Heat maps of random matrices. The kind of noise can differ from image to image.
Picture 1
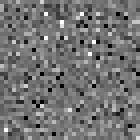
heavy tails
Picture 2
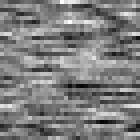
streaked along the rows
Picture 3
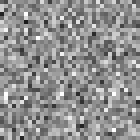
independent entries
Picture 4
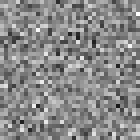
independent entries
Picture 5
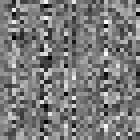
columns of uneven size
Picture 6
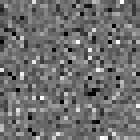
heavy tails
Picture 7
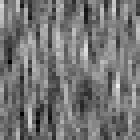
streaked along the columns
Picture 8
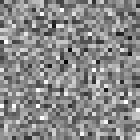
independent entries
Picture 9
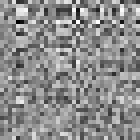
low rank plus noise
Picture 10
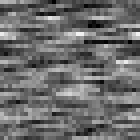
streaked along the rows
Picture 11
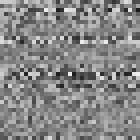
rows of uneven size
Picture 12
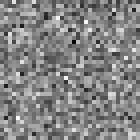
independent entries
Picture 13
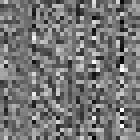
columns of uneven size
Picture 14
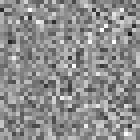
low rank plus noise
